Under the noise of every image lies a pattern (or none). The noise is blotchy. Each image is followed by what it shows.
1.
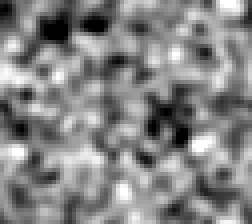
only noise
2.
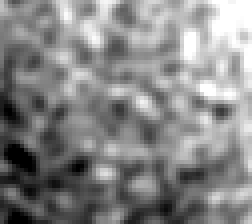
a smooth slope
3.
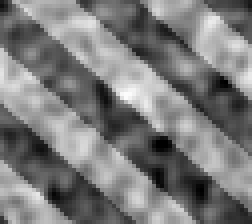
diagonal stripes
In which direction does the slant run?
top left to bottom right
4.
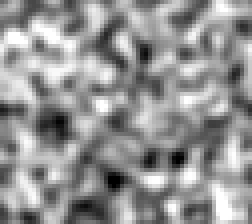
only noise
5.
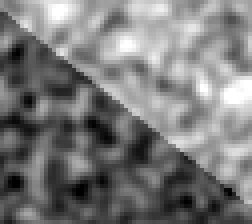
a sharp edge
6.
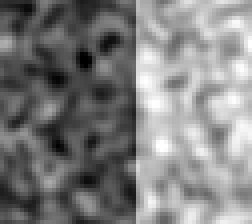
a sharp edge
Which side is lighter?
right
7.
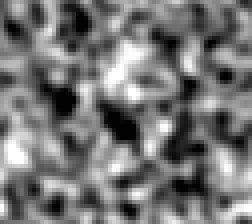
only noise
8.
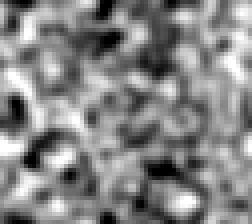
only noise
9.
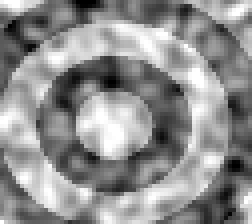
rings round one point
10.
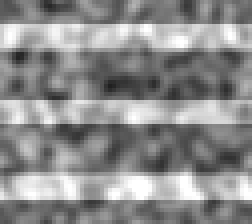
horizontal stripes
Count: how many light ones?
3
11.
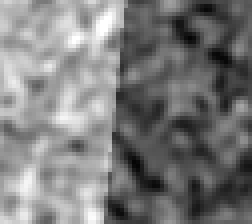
a sharp edge
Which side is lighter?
left
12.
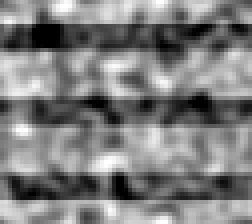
horizontal stripes
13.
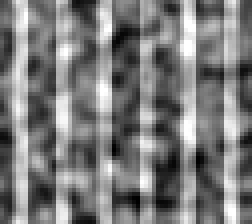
vertical stripes
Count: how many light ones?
6
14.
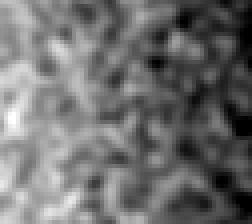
a smooth slope
